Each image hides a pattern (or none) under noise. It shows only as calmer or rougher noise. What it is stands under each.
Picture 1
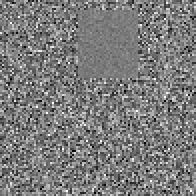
one block
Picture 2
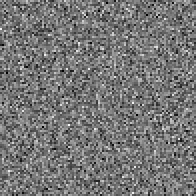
only noise
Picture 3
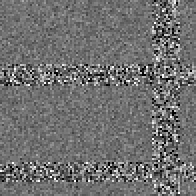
bands of rows crossing bands of columns
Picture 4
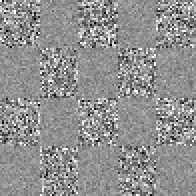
a checkerboard
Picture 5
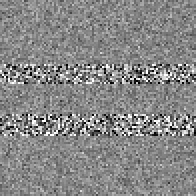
bands of rows
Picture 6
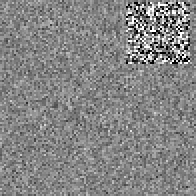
one block
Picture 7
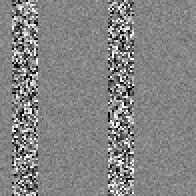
bands of columns
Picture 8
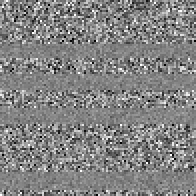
bands of rows
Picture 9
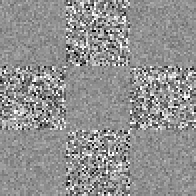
a checkerboard
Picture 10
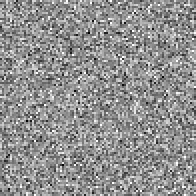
only noise
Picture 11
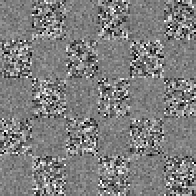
a checkerboard
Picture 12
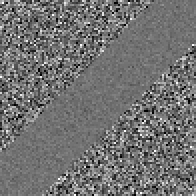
a diagonal band
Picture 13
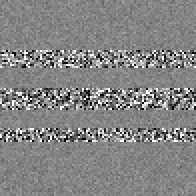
bands of rows
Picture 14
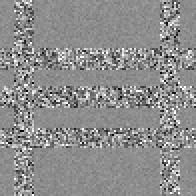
bands of rows crossing bands of columns
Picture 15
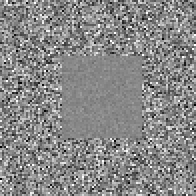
one block
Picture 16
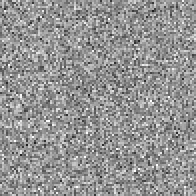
only noise
